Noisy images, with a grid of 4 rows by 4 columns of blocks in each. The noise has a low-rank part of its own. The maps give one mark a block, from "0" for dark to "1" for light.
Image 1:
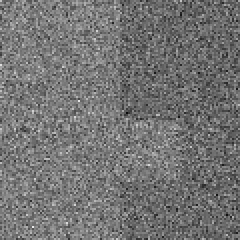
1100
1100
1110
1100
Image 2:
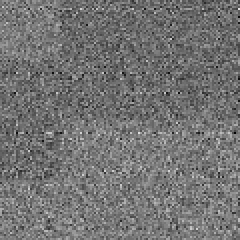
1000
0000
0111
1111
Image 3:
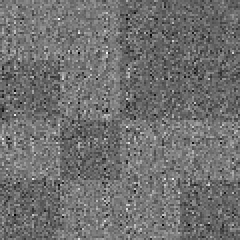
1100
0100
1011
0110
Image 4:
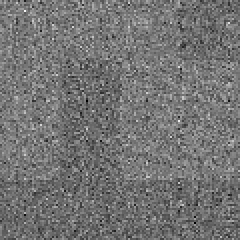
1110
1011
1011
0000
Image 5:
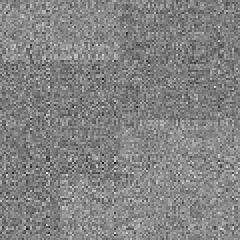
1100
0000
0011
0111
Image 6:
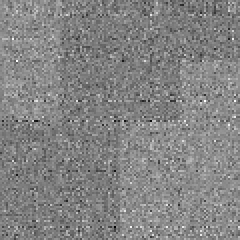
1000
1001
0011
0011
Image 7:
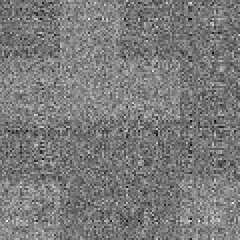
0100
1110
0000
1001
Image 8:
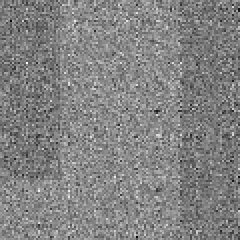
0110
0110
0110
1110
